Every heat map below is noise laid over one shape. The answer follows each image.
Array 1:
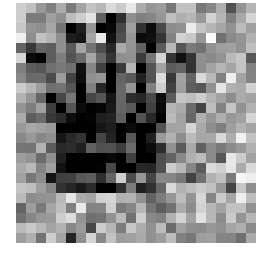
chess queen
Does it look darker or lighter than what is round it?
darker
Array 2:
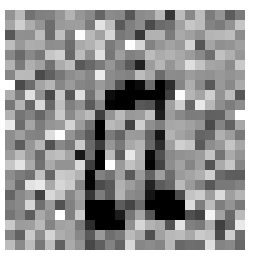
pair of musical notes
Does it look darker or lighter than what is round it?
darker
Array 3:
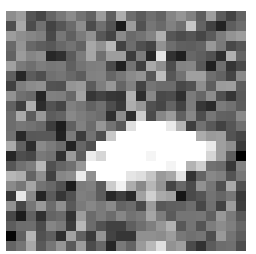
umbrella
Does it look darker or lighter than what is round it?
lighter
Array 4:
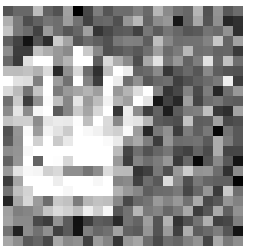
chess queen
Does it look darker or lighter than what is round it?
lighter
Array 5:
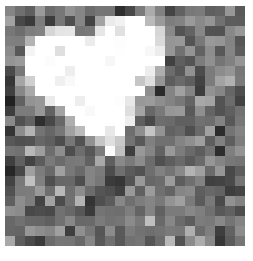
heart
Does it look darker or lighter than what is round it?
lighter
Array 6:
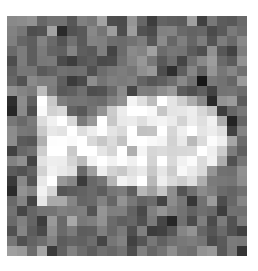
fish
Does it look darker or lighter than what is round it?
lighter
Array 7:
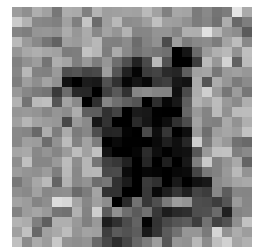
chess rook
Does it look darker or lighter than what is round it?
darker
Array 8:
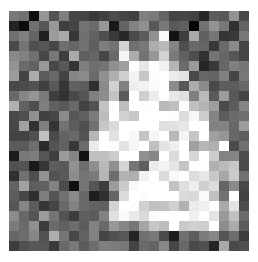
chess knight
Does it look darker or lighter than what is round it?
lighter
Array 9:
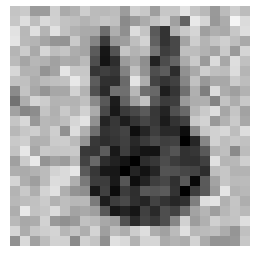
rabbit's head
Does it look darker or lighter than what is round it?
darker
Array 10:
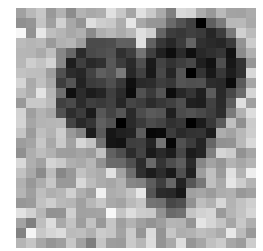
heart
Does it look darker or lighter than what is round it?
darker
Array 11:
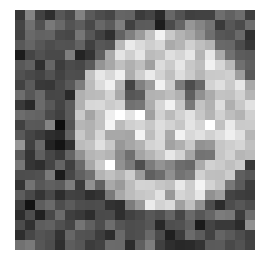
smiling face
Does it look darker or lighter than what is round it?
lighter
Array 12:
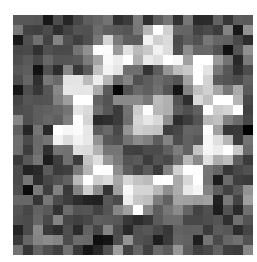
gear
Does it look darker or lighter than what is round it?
lighter
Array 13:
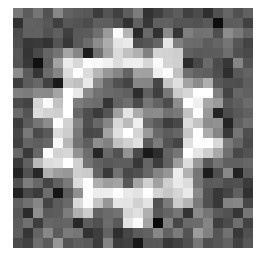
gear
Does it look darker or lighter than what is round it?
lighter
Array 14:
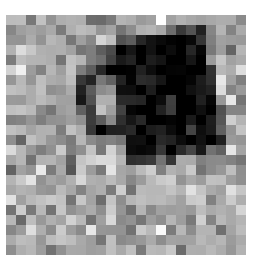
cup
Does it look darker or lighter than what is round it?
darker
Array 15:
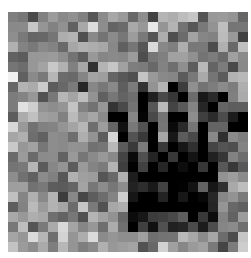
chess queen
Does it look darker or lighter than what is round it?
darker
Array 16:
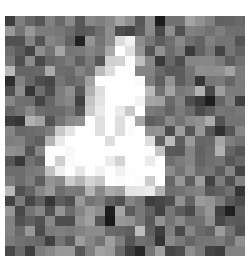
chess pawn
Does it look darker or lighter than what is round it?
lighter
